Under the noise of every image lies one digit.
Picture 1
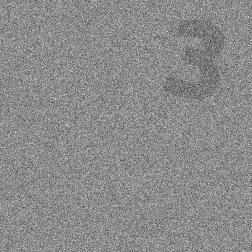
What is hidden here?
dark 3, top right
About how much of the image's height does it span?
a third
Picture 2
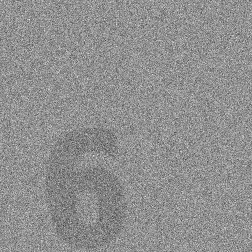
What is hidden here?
dark 6
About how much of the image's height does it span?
half
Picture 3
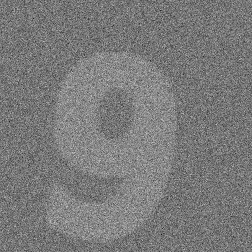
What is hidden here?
light 9
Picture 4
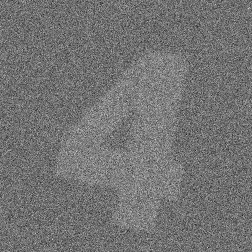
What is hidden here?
light 4
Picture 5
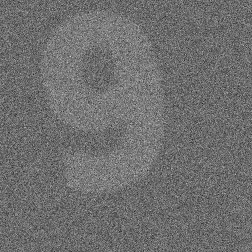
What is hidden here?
light 9
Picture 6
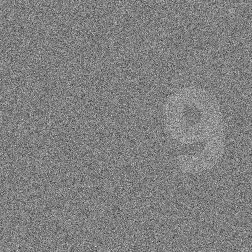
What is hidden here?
light 9, middle right
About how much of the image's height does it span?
a third
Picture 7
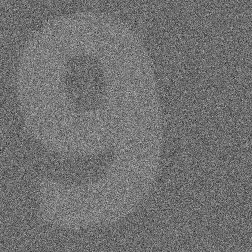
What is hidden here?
light 9
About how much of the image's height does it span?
nearly all
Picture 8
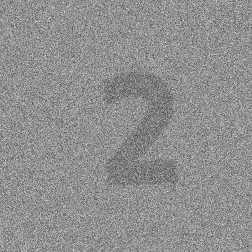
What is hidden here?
dark 2
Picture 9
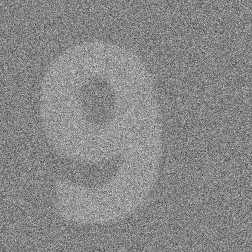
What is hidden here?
light 9
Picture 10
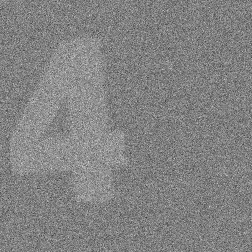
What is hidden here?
light 4
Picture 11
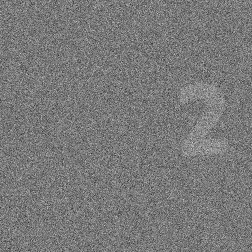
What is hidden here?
light 2, middle right
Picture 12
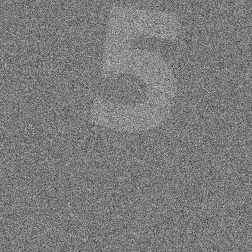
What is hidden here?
light 5
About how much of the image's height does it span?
half
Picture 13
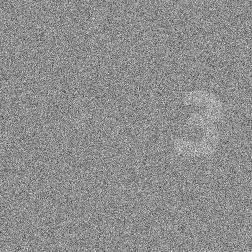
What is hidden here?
light 3, middle right
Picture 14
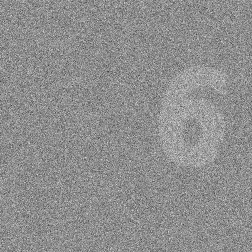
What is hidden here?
light 6, middle right
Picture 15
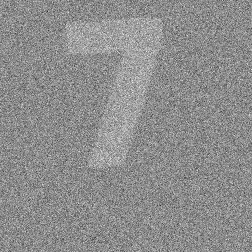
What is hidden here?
light 7
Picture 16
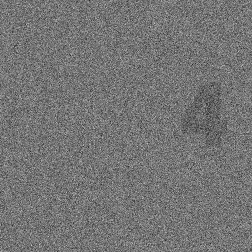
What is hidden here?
dark 4, middle right
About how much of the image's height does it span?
a quarter
